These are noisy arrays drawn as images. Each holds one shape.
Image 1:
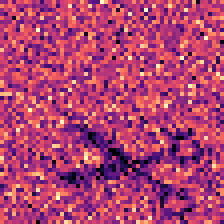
pair of scissors
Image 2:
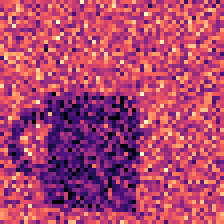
cup
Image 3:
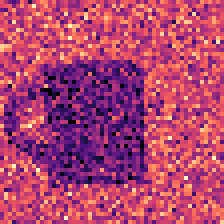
cup
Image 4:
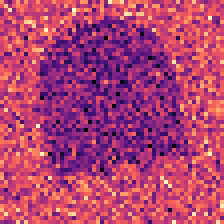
ghost
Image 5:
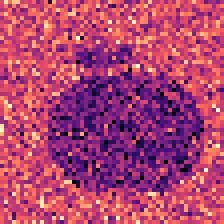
apple
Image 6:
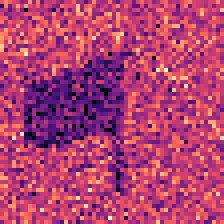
flag
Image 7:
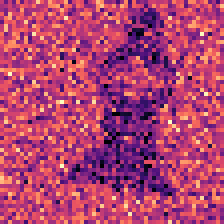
chess bishop
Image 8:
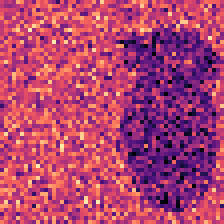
footprint
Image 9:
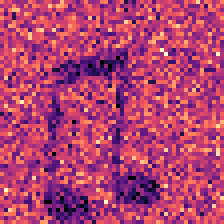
pair of musical notes
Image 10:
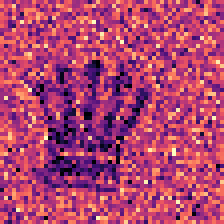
chess queen
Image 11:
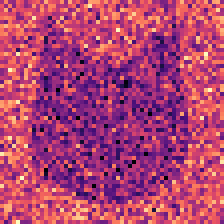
cat's head
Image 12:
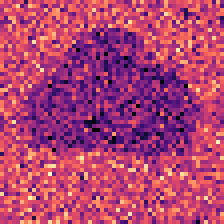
cloud
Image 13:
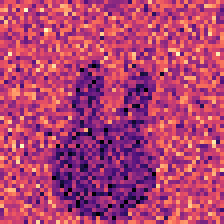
rabbit's head
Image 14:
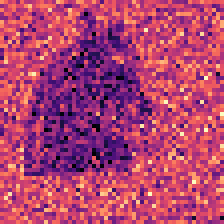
chess knight
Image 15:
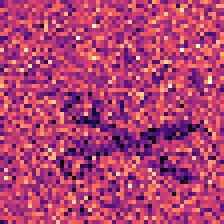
pair of scissors
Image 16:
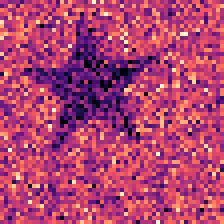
star
